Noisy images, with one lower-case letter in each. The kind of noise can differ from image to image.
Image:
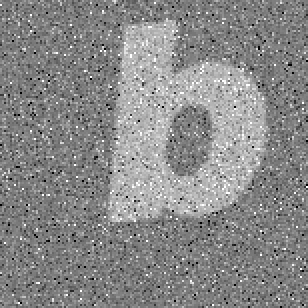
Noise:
heavy tails
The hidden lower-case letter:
b
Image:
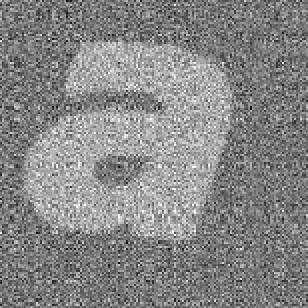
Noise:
low rank plus noise
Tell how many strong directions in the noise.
three or four
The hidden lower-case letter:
a
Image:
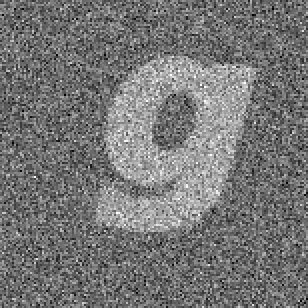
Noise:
independent entries
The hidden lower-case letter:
g
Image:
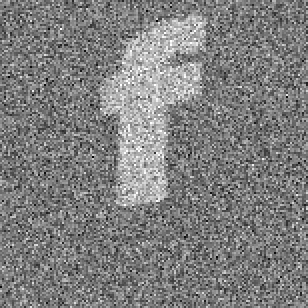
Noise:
independent entries
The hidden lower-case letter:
f
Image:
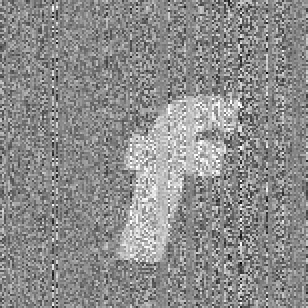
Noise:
columns of uneven size
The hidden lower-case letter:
f
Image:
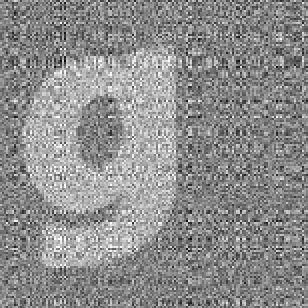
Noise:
low rank plus noise
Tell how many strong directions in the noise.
two
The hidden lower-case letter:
g
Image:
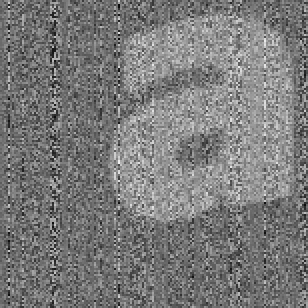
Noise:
columns of uneven size
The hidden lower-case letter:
a
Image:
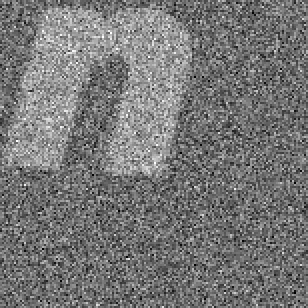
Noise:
independent entries
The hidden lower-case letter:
n
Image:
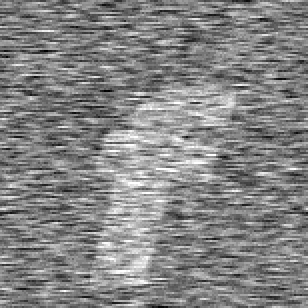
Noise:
streaked along the rows
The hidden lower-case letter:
f
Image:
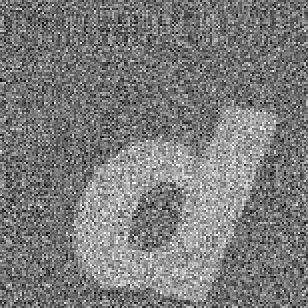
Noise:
low rank plus noise
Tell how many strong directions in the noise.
five to eight
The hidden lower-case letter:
d
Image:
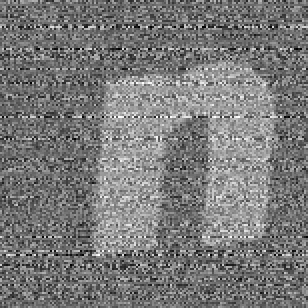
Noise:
rows of uneven size
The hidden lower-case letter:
n
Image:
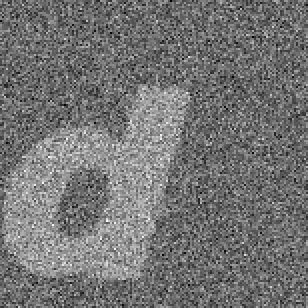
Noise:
independent entries
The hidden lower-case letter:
d
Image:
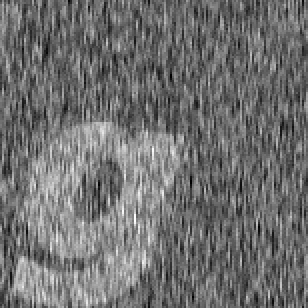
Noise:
streaked along the columns
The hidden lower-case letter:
g
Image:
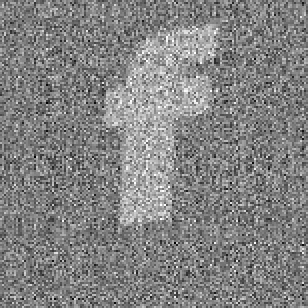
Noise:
low rank plus noise
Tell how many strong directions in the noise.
five to eight
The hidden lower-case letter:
f
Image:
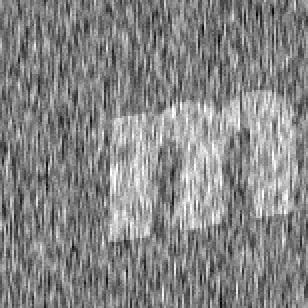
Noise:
streaked along the columns
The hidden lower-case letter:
m
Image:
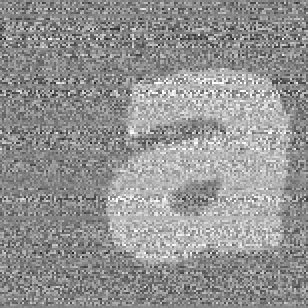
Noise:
rows of uneven size
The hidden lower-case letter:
a
